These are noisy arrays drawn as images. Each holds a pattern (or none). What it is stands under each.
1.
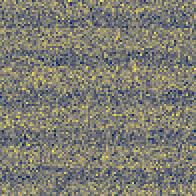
horizontal stripes
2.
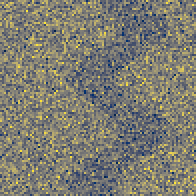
a wavy band
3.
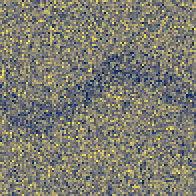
a wavy band
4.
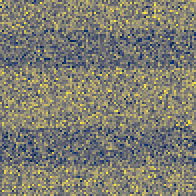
horizontal stripes
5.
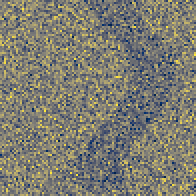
a wavy band
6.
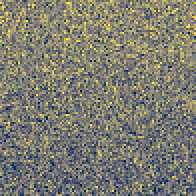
a smooth slope
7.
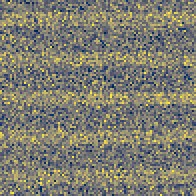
horizontal stripes
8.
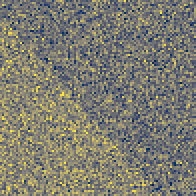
a sharp edge
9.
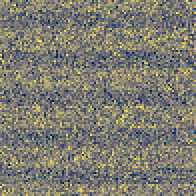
horizontal stripes
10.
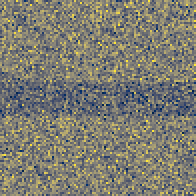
one horizontal stripe
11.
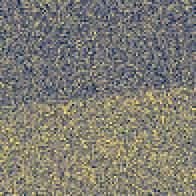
a sharp edge
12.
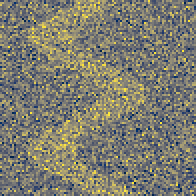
a wavy band
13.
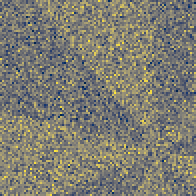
spokes from one point
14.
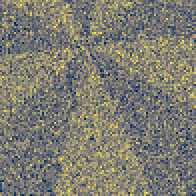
spokes from one point
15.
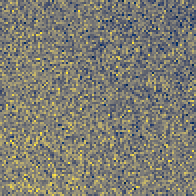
a smooth slope
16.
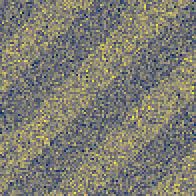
diagonal stripes
